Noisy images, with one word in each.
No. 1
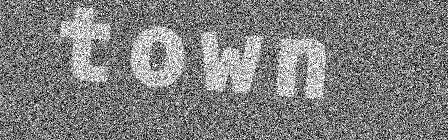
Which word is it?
town
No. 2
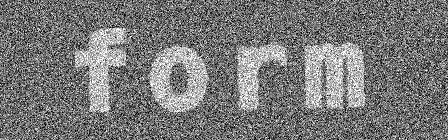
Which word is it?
form
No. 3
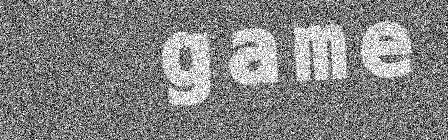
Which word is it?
game
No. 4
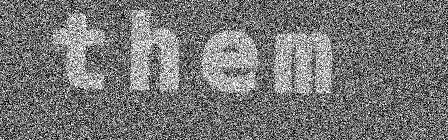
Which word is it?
them
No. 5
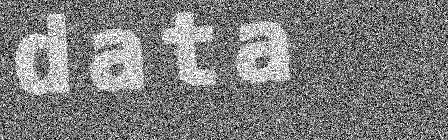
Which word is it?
data
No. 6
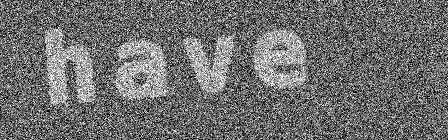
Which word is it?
have
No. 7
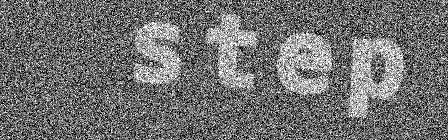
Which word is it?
step
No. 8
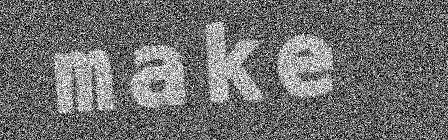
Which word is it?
make
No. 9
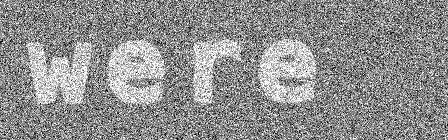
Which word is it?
were
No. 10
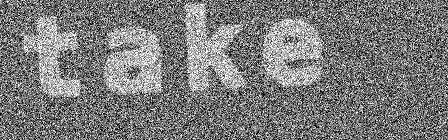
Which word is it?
take
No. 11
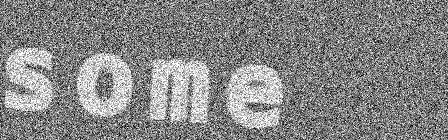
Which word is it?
some
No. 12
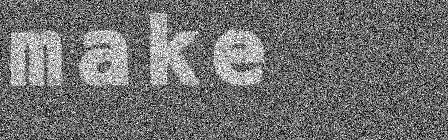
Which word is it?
make
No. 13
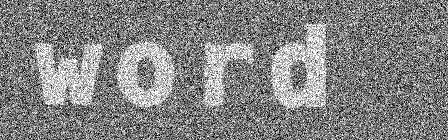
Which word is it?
word
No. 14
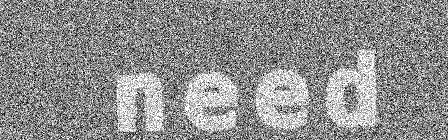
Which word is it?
need
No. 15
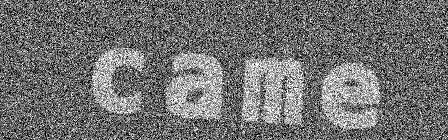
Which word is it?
came
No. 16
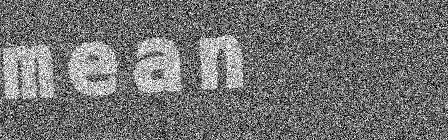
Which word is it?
mean
